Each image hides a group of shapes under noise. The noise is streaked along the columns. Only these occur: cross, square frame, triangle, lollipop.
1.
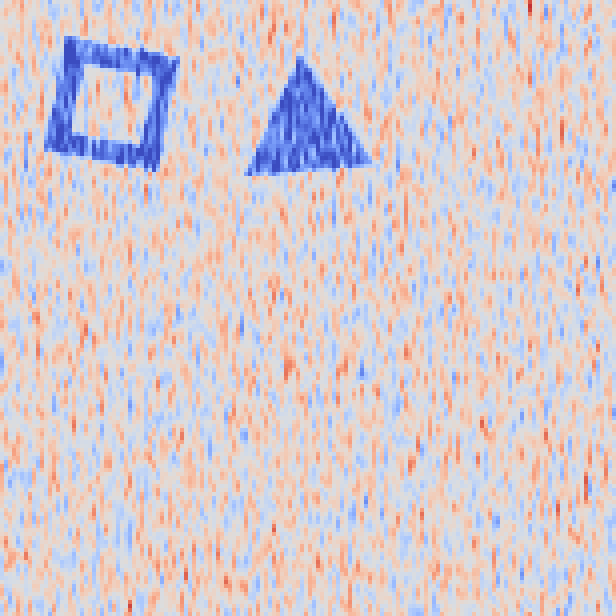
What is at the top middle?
triangle
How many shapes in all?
2
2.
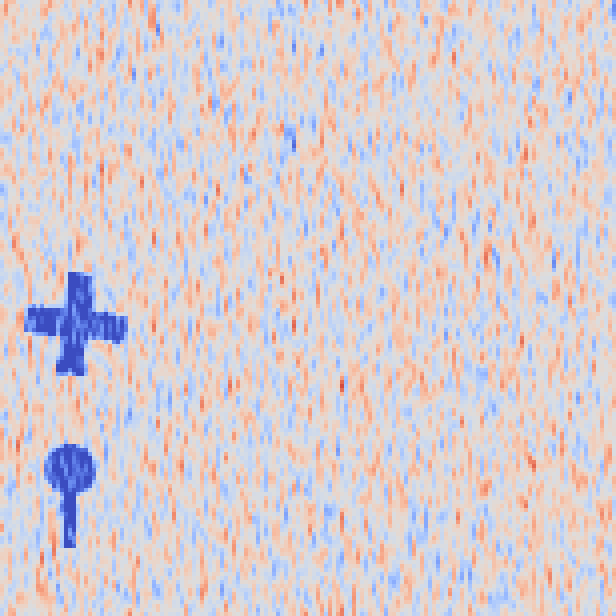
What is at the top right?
nothing
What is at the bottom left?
lollipop
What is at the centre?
nothing
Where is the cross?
middle left
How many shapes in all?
2
